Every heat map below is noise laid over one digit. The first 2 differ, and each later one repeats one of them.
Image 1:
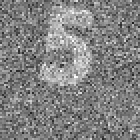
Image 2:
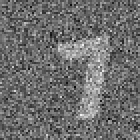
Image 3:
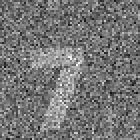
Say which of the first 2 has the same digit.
2
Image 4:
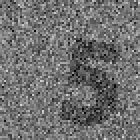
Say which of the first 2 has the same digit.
1
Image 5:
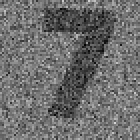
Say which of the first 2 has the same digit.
2
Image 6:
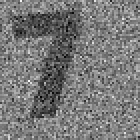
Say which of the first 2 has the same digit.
2
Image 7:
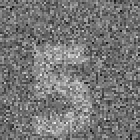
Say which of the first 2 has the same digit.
1
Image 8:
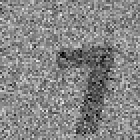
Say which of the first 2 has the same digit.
2
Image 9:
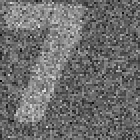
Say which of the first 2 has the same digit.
2
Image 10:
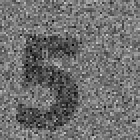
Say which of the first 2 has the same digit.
1
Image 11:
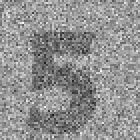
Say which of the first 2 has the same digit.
1
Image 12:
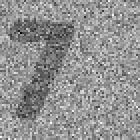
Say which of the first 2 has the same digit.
2
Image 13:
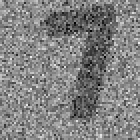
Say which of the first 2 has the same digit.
2
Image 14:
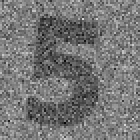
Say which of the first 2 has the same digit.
1
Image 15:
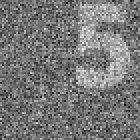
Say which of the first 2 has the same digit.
1
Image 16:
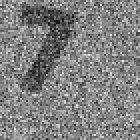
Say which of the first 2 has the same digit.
2
